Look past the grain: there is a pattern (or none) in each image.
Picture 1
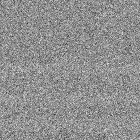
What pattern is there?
bands of rows
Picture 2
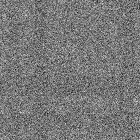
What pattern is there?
bands of rows crossing bands of columns
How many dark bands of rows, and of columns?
2 and 3
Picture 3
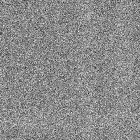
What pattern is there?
bands of rows crossing bands of columns
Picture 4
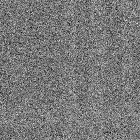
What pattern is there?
bands of rows crossing bands of columns
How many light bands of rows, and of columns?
1 and 3
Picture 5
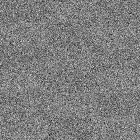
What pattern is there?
a checkerboard
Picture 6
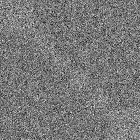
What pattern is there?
blocks along the diagonal
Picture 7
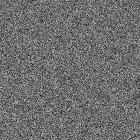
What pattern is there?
only noise
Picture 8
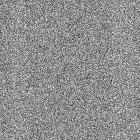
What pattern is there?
bands of columns
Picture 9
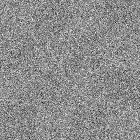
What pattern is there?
a checkerboard
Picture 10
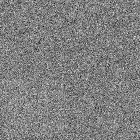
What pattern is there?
one block
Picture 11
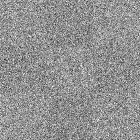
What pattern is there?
a checkerboard
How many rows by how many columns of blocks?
3 by 3
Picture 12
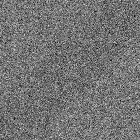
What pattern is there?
a diagonal band
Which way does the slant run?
bottom left to top right
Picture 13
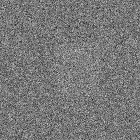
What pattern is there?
one block
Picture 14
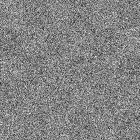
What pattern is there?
a checkerboard
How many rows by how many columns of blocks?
5 by 6
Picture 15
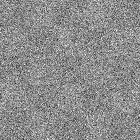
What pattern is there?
a checkerboard
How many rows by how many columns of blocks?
5 by 5
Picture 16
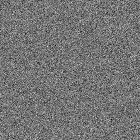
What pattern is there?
only noise
